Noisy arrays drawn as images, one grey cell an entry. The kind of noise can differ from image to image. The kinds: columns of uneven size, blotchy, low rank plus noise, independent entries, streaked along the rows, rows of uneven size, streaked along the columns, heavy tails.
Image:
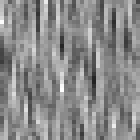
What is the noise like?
streaked along the columns
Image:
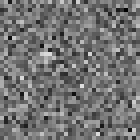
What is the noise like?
independent entries
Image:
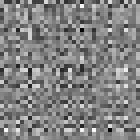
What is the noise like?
low rank plus noise
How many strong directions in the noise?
two
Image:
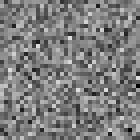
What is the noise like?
independent entries
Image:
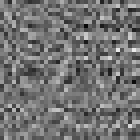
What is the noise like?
low rank plus noise
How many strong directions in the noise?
three or four
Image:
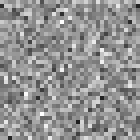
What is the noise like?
independent entries
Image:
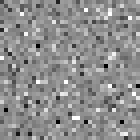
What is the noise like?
heavy tails
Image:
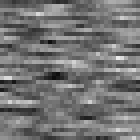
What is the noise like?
streaked along the rows
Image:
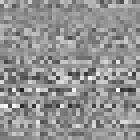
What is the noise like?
rows of uneven size
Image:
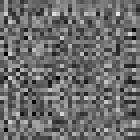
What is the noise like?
low rank plus noise
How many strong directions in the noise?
two
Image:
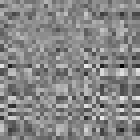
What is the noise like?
low rank plus noise
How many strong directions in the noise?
one
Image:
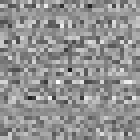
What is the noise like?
rows of uneven size
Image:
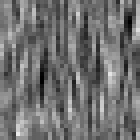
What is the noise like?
streaked along the columns
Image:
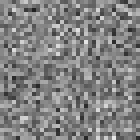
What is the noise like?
low rank plus noise
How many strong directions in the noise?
five to eight
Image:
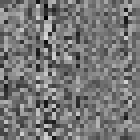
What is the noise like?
columns of uneven size
